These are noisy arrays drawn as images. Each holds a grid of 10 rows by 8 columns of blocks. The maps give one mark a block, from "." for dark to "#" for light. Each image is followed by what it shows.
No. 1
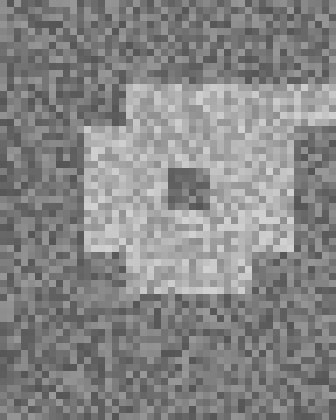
. . . . . . . .
. . . . . . . .
. . . # # # # #
. . # # # # # .
. . # # . # # .
. . # # # # # .
. . . # # # . .
. . . . . . . .
. . . . . . . .
. . . . . . . .
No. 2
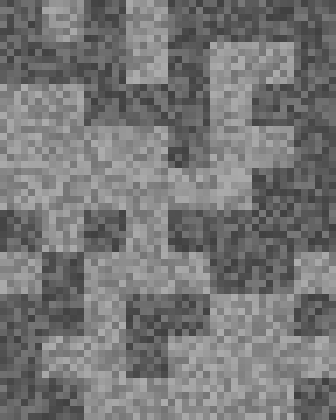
. # . # . . . .
. . . # . # # .
# # . . . # . .
# # # # . # # .
# # # # # # . .
. # . # . . . .
# . # # # . . #
. . # . . # # .
. # # . # # # #
. . # # # # # .
